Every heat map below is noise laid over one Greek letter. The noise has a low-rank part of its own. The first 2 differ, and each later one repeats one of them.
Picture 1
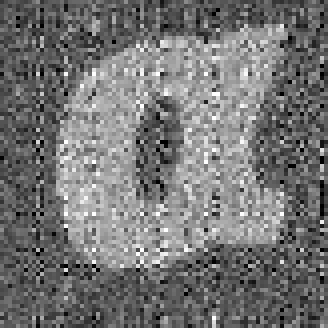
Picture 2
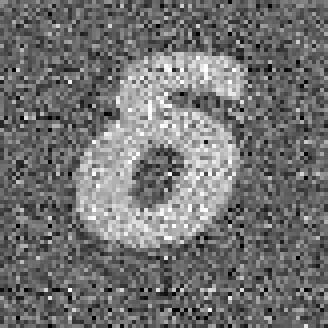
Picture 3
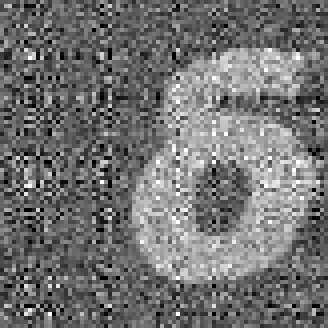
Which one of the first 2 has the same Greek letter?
2
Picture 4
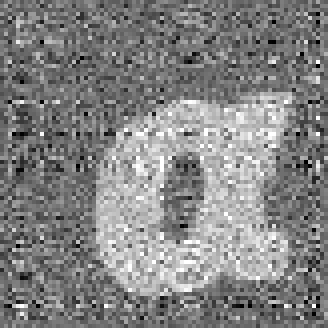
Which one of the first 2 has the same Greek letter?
1
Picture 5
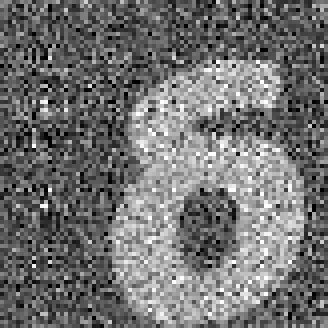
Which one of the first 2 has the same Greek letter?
2
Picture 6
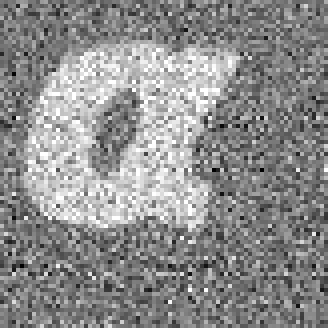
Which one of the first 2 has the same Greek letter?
1
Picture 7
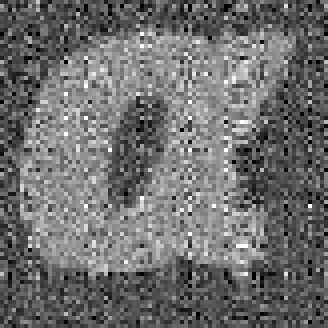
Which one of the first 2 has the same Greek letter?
1
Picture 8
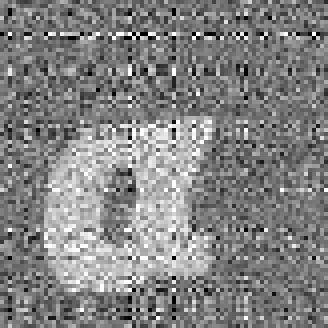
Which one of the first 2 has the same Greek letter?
1
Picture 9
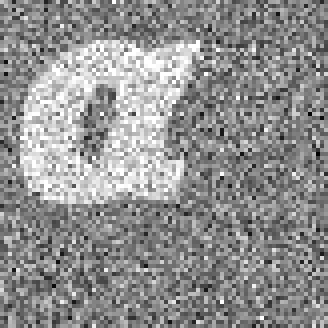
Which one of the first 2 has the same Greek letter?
1
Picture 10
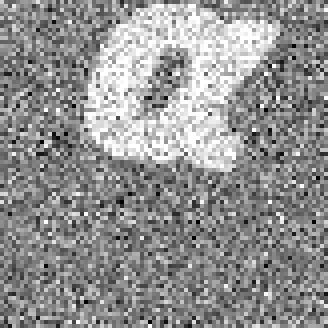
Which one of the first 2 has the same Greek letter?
1
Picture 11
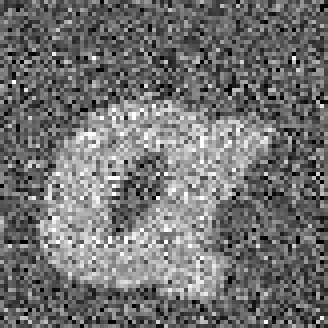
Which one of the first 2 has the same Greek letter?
1
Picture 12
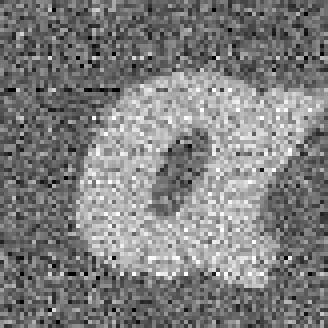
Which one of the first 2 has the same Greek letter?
1
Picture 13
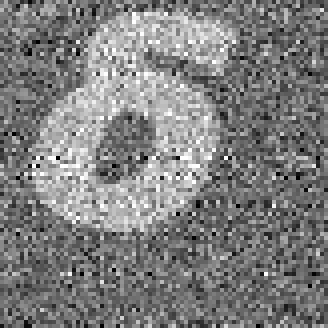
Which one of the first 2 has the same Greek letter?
2
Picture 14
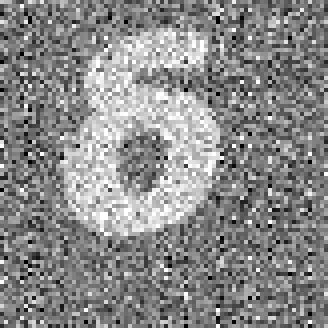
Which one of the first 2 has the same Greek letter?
2
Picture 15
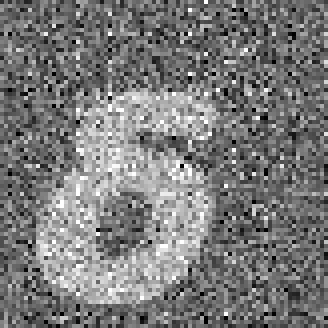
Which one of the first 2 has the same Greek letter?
2
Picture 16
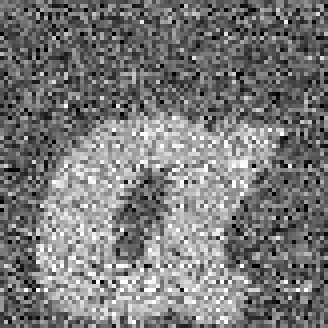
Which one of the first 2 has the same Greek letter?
1
